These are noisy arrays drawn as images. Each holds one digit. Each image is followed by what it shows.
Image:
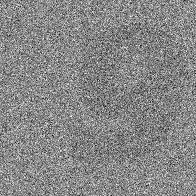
9
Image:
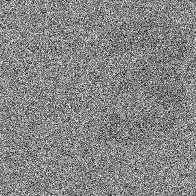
3
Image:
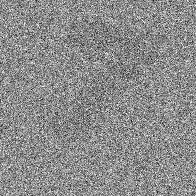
7
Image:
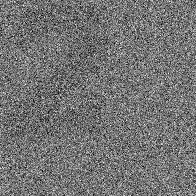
2
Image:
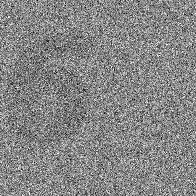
6
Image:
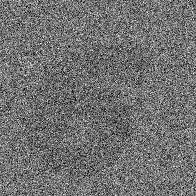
6
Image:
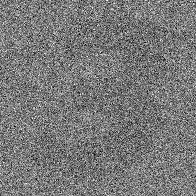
3
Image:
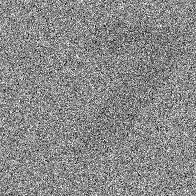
7
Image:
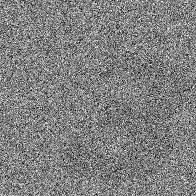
3
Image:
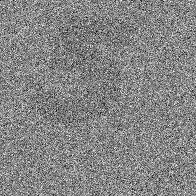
5
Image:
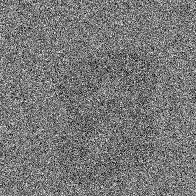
8
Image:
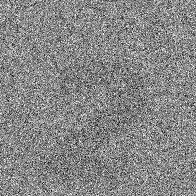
2
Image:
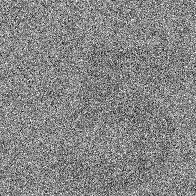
5
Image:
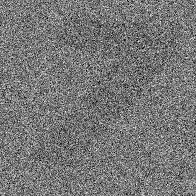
7
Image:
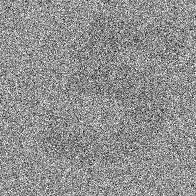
5
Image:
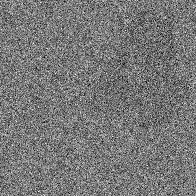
4
